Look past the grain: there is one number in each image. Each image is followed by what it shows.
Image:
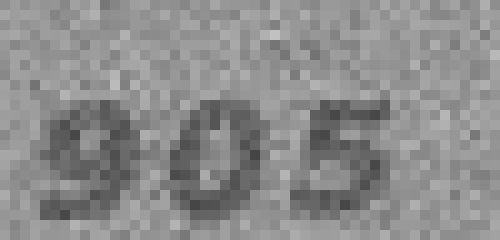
905
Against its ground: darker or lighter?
darker
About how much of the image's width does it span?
two thirds
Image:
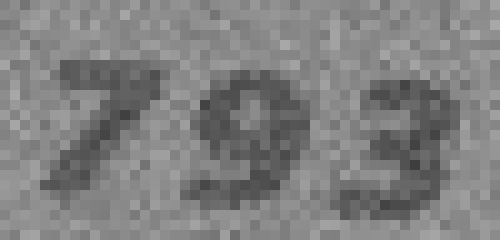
793
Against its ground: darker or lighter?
darker
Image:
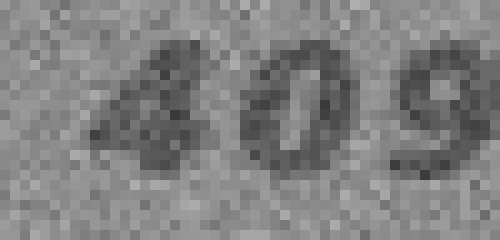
409
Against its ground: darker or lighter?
darker
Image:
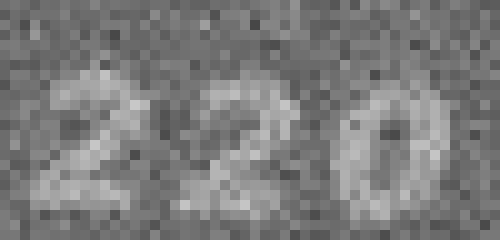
220
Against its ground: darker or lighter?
lighter
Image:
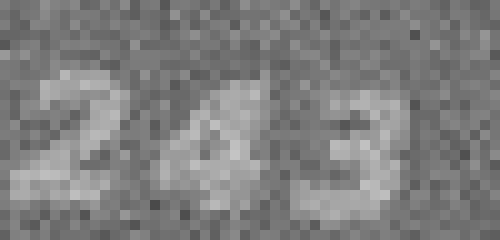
243
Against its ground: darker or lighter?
lighter
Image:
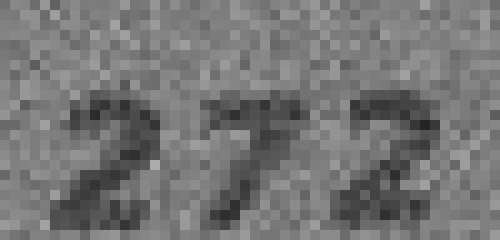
272
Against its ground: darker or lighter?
darker
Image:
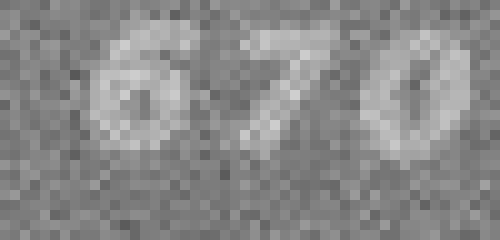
670
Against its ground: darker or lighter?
lighter
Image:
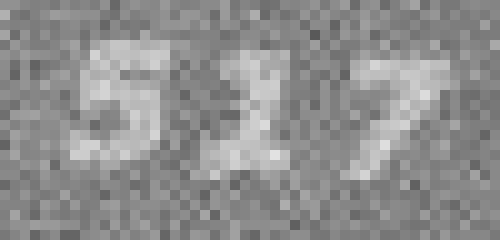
517
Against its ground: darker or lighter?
lighter
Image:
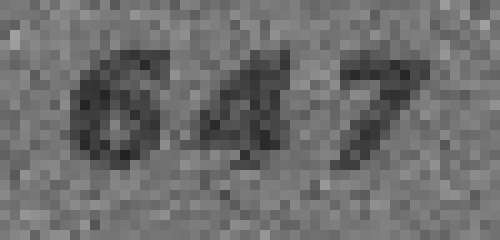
647
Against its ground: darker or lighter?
darker
